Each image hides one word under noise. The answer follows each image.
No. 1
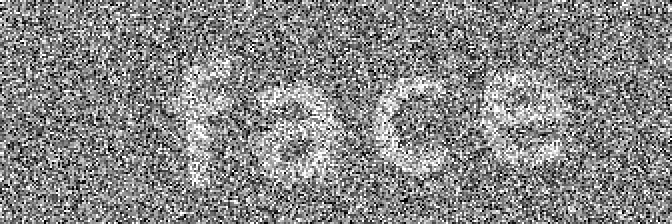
face
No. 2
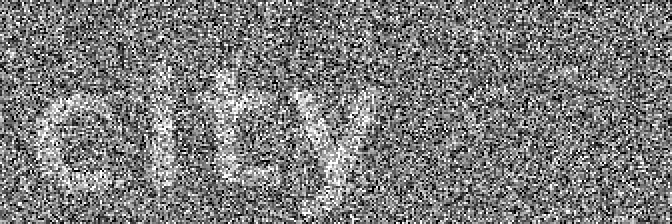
city
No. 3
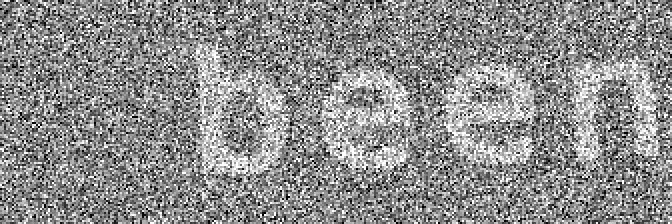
been
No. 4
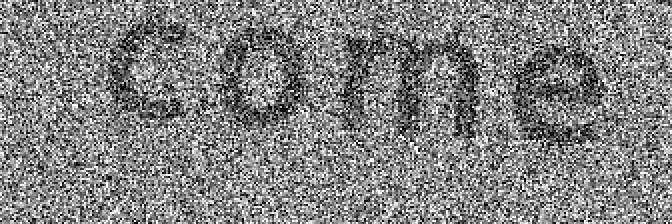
come
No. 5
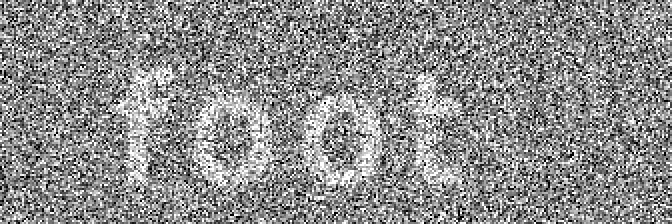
foot
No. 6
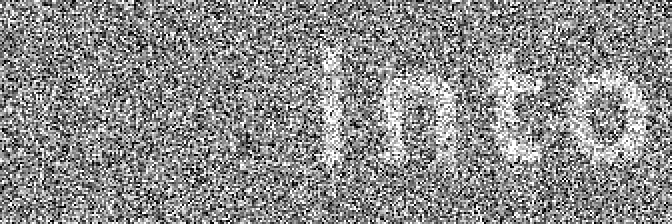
into
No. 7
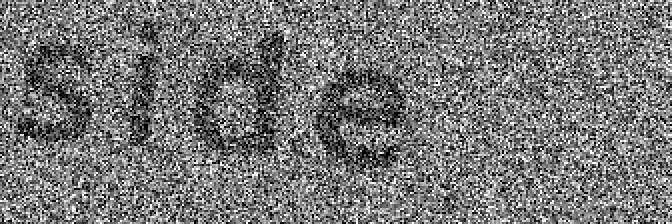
side
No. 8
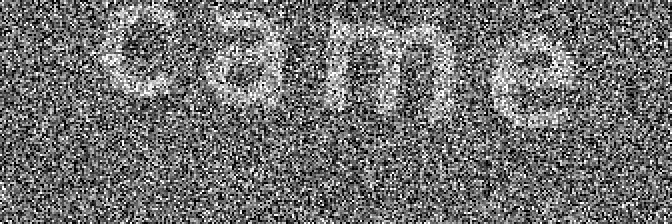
came
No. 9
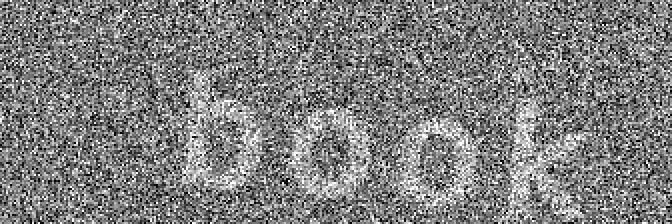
book
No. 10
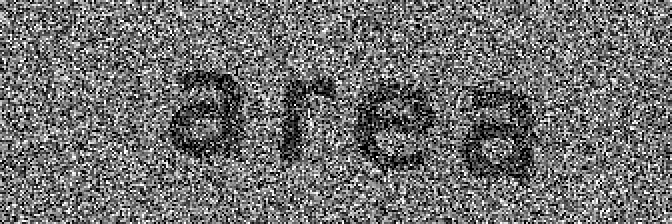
area
